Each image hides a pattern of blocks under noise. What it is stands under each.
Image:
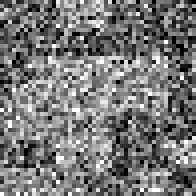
no symmetry
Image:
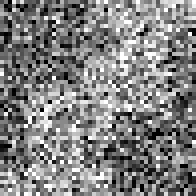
the same after a half turn
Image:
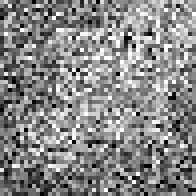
mirrored about the diagonal from the bottom left
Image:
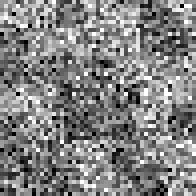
mirrored about the diagonal from the bottom left
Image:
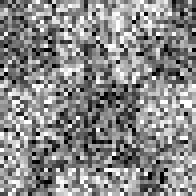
left and right mirror each other
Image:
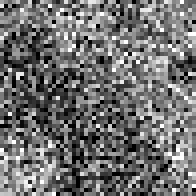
mirrored about the diagonal from the bottom left
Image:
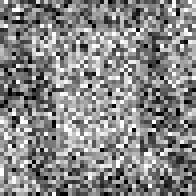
the same after a half turn
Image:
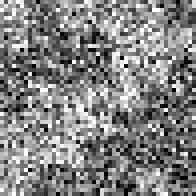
no symmetry
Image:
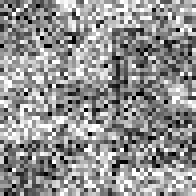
top and bottom mirror each other
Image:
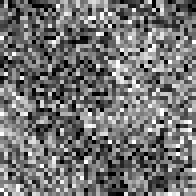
no symmetry
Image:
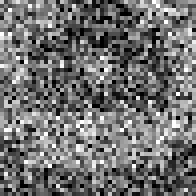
left and right mirror each other
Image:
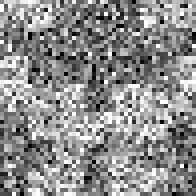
left and right mirror each other
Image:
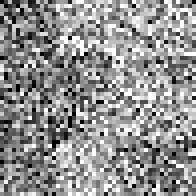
no symmetry
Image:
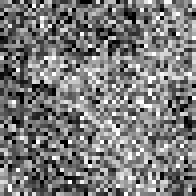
no symmetry
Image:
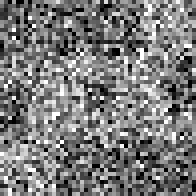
the same after a half turn
